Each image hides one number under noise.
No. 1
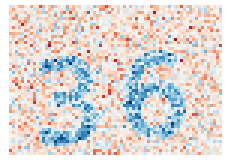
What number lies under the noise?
36
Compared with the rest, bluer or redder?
bluer
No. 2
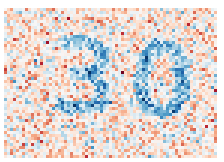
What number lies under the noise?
30
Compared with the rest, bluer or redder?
bluer
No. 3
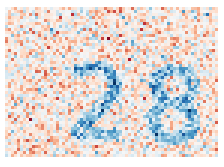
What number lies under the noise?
28
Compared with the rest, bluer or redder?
bluer
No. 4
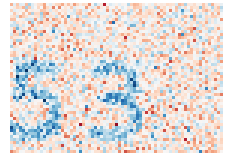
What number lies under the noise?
53
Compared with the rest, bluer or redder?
bluer
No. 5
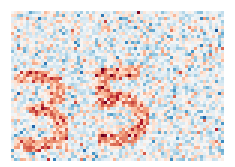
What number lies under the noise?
35
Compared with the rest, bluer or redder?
redder
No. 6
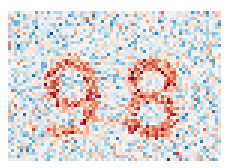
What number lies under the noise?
98
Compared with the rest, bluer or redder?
redder
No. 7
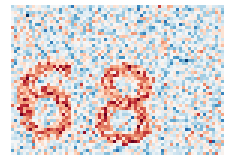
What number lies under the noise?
68
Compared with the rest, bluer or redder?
redder
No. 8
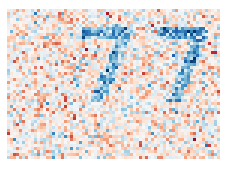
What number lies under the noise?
77
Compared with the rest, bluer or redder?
bluer
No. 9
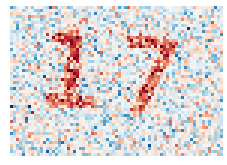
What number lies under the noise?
17
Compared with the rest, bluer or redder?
redder
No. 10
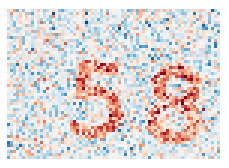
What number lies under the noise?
58
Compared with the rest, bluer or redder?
redder
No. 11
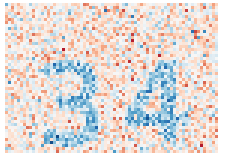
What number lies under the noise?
34
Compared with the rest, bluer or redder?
bluer
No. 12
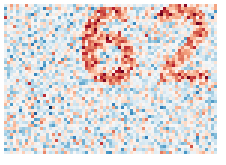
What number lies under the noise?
62
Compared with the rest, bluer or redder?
redder
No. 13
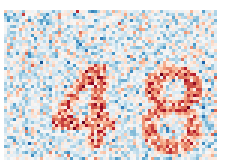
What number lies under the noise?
48
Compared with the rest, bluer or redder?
redder
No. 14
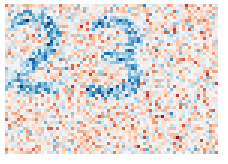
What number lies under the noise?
23
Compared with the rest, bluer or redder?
bluer
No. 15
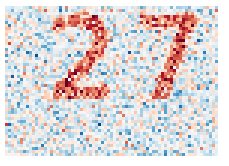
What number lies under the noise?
27
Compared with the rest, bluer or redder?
redder
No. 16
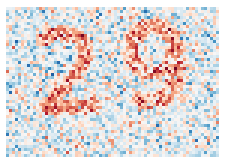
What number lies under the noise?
29
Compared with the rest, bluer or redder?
redder
